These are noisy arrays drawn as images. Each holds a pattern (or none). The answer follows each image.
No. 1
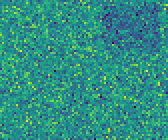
one block
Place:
top right
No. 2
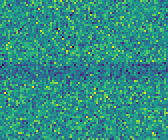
one band of rows
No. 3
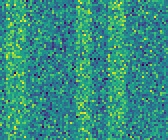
bands of columns
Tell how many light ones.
3
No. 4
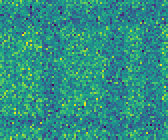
bands of rows crossing bands of columns
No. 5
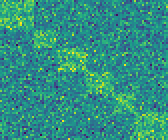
blocks along the diagonal
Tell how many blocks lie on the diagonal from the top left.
6
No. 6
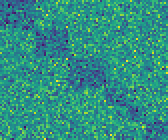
blocks along the diagonal
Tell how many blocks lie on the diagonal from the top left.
6
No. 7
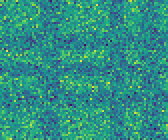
bands of rows crossing bands of columns
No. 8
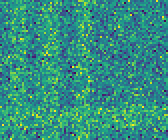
bands of rows crossing bands of columns
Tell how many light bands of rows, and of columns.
1 and 3
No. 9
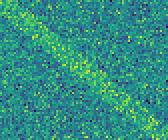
a diagonal band
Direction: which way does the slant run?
top left to bottom right
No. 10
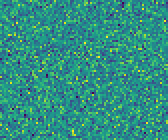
only noise
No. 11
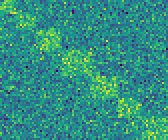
blocks along the diagonal
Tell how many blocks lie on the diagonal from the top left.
7
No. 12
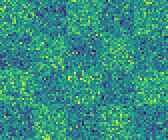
a checkerboard
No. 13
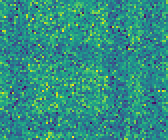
bands of rows crossing bands of columns
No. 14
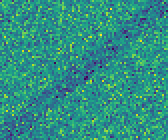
a diagonal band
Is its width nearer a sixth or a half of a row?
a sixth
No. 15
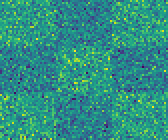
a checkerboard
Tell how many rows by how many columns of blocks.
3 by 3
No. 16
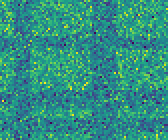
bands of rows crossing bands of columns
